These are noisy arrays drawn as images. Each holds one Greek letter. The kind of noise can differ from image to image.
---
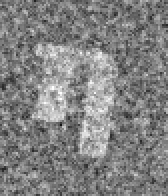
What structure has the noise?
blotchy
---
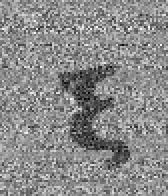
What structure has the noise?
rows of uneven size
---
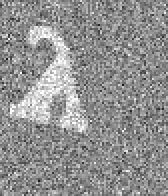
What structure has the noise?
low rank plus noise
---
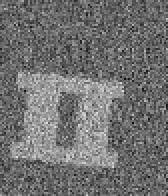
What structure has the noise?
low rank plus noise
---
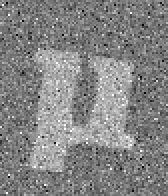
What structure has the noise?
heavy tails
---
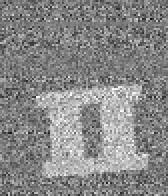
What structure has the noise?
rows of uneven size
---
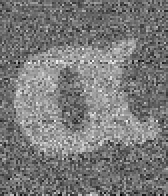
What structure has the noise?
rows of uneven size
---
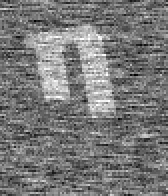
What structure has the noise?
streaked along the rows
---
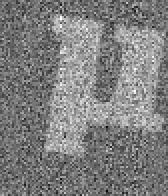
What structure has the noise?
columns of uneven size
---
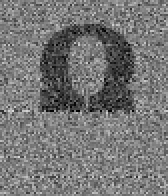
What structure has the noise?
rows of uneven size
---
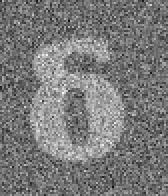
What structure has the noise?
independent entries
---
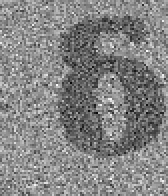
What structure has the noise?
low rank plus noise
